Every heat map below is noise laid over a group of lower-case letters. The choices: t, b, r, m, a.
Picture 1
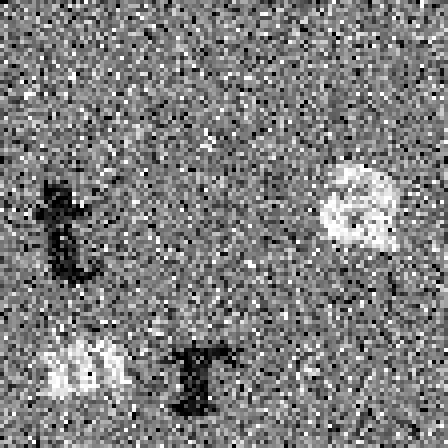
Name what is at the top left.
nothing
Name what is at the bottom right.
nothing
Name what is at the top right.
nothing
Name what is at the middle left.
t
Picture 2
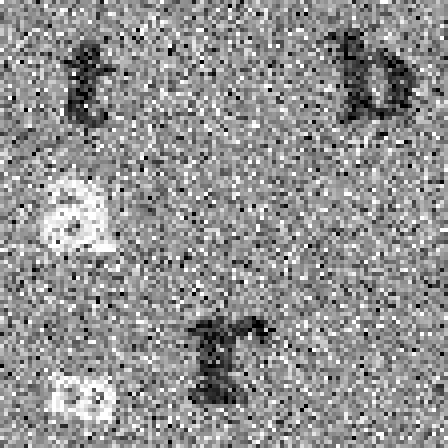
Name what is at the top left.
t
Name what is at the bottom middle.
r
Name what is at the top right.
b
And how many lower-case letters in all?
5
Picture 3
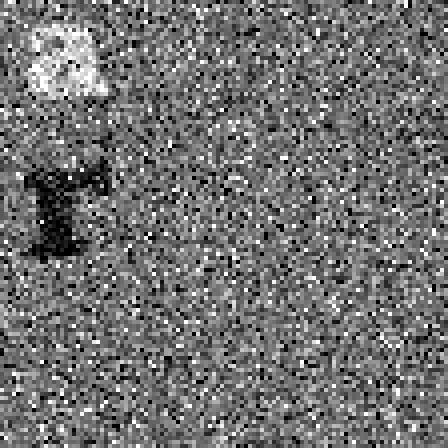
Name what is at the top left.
a
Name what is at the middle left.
r
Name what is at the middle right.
nothing
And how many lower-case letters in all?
2
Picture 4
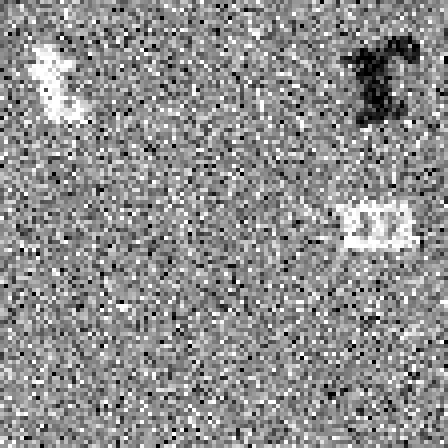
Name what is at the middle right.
m
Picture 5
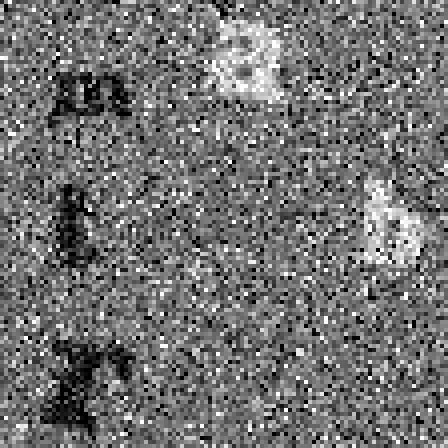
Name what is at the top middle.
a
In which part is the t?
middle left
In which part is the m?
top left
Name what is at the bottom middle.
nothing
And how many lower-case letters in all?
5
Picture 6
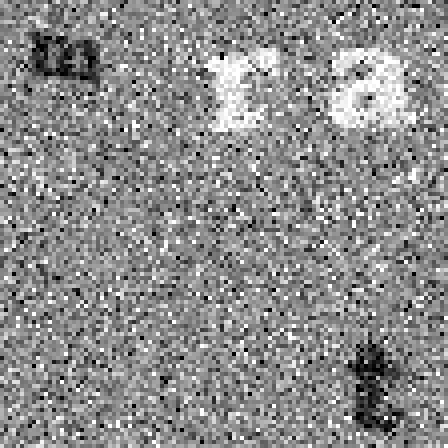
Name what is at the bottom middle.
nothing
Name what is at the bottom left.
nothing
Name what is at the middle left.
nothing
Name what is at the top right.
a
